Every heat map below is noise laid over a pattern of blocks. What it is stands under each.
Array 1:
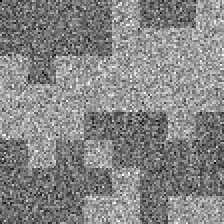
no symmetry
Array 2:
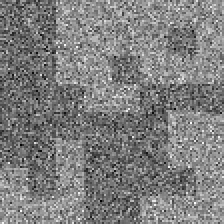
no symmetry
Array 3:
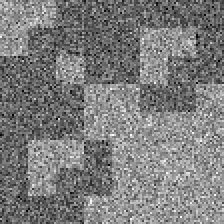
mirrored about the diagonal from the top left
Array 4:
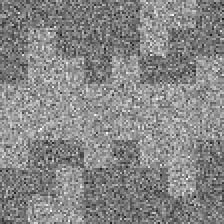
the same after a half turn
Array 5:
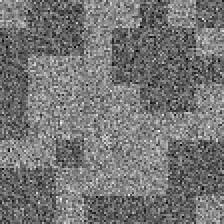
mirrored about the diagonal from the bottom left
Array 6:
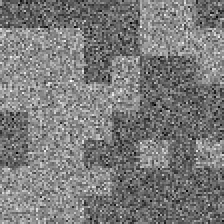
no symmetry
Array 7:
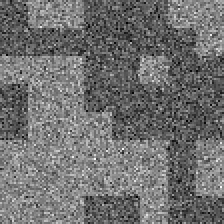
mirrored about the diagonal from the bottom left
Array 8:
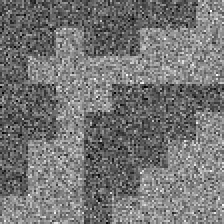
mirrored about the diagonal from the top left
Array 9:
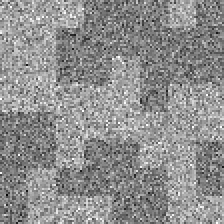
no symmetry
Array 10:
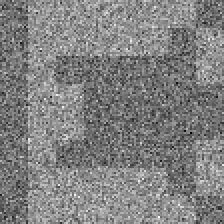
top and bottom mirror each other
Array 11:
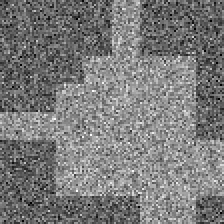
mirrored about the diagonal from the top left
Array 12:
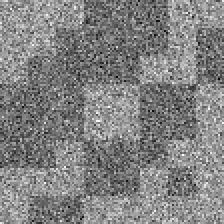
mirrored about the diagonal from the top left
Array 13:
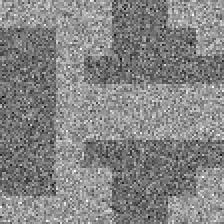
top and bottom mirror each other
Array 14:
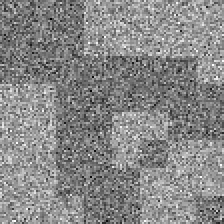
mirrored about the diagonal from the top left
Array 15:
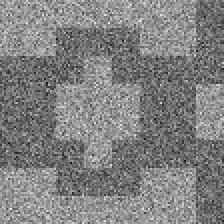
top and bottom mirror each other
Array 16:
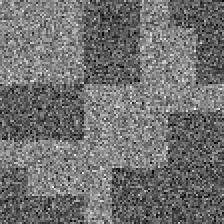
mirrored about the diagonal from the top left
